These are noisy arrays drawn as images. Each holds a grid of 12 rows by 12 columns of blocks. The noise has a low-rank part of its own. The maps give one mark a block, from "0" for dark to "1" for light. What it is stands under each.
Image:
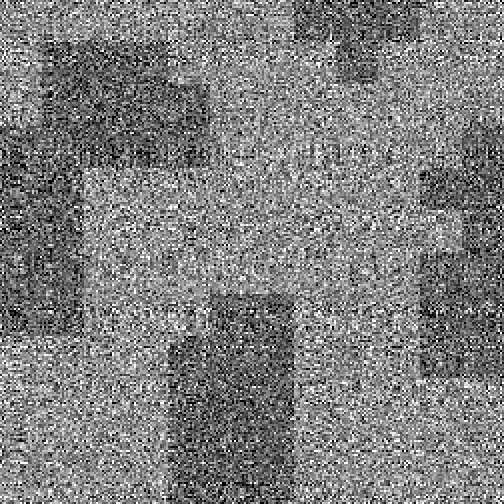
1 1 1 1 1 1 1 0 0 0 1 1
1 0 0 0 1 1 1 1 0 1 1 1
1 0 0 0 0 1 1 1 1 1 1 1
0 0 0 0 0 1 1 1 1 1 1 0
0 0 1 1 1 1 1 1 1 1 0 0
0 0 1 1 1 1 1 1 1 1 1 0
0 0 1 1 1 1 1 1 1 1 0 0
0 0 1 1 1 0 0 1 1 1 0 0
1 1 1 1 0 0 0 1 1 1 0 0
1 1 1 1 0 0 0 1 1 1 1 1
1 1 1 1 0 0 0 1 1 1 1 1
1 1 1 1 0 0 0 1 1 1 1 1
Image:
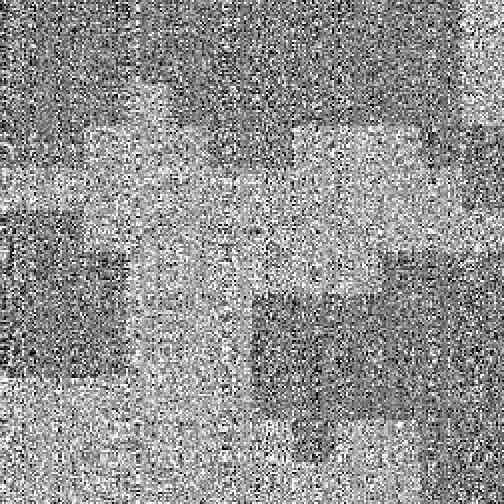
0 0 0 0 0 0 0 0 0 0 0 1
0 0 0 0 0 0 0 0 0 0 0 1
0 0 0 1 0 0 0 0 0 0 0 1
0 0 1 1 1 0 0 1 1 1 0 0
1 1 1 1 1 1 1 1 1 1 1 0
0 0 1 1 1 1 1 1 1 1 1 1
0 0 0 1 1 1 1 1 1 0 0 0
0 0 0 1 1 1 0 0 0 0 0 0
0 0 0 1 1 1 0 0 0 0 0 0
1 1 1 1 1 1 0 0 0 0 0 0
1 1 1 1 1 1 1 0 1 1 0 0
1 1 1 1 1 1 1 1 1 1 0 0
